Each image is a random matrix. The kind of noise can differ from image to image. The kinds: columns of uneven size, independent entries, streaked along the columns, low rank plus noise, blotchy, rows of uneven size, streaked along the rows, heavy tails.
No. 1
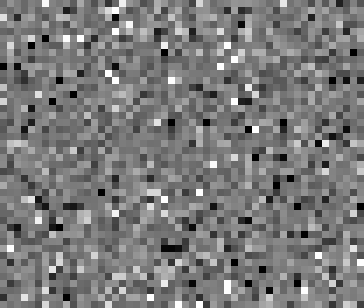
heavy tails
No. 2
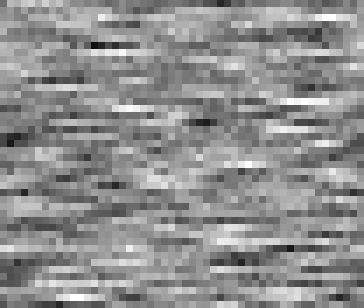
streaked along the rows
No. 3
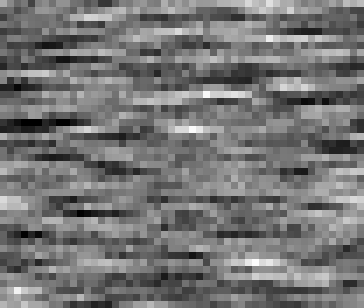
streaked along the rows
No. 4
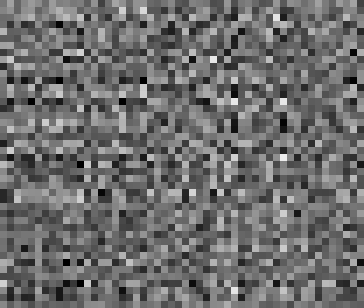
low rank plus noise
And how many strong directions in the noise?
two
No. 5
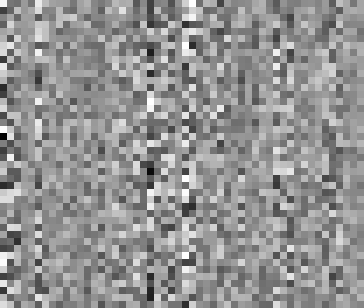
columns of uneven size
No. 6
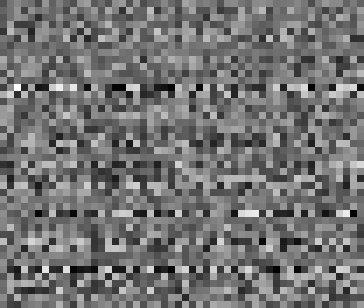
rows of uneven size
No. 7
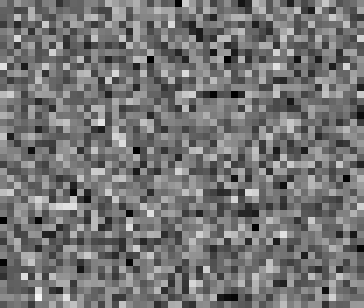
independent entries
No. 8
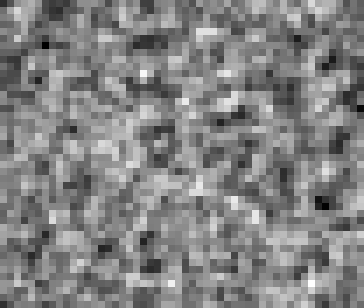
blotchy
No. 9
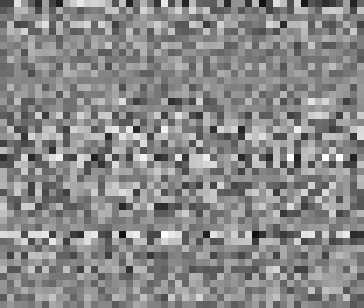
rows of uneven size
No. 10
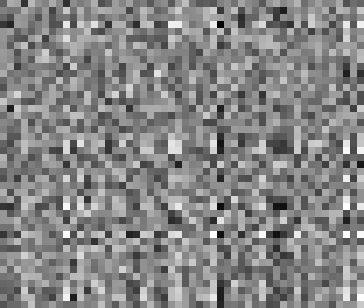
low rank plus noise
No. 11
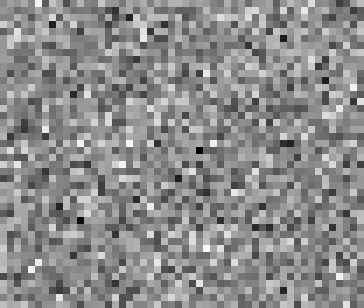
independent entries
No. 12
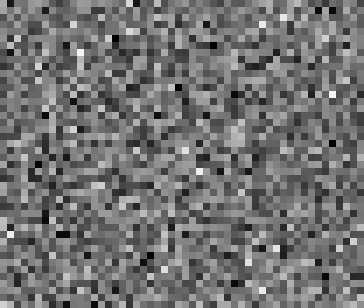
independent entries
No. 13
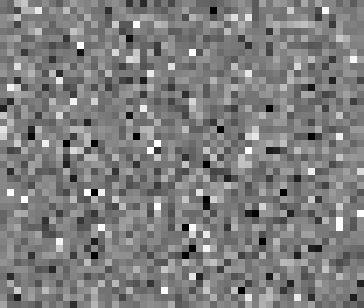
heavy tails
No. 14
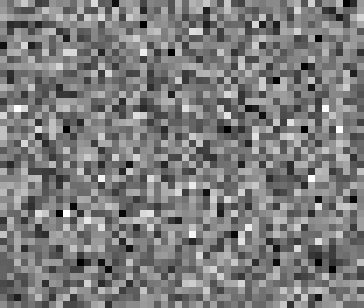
independent entries
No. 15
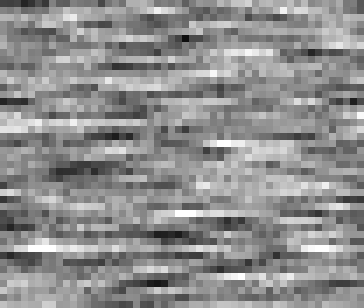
streaked along the rows
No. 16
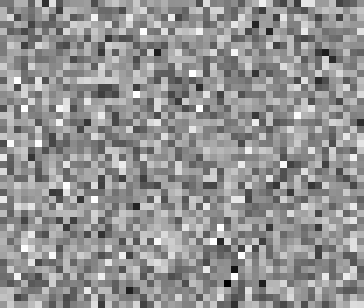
independent entries
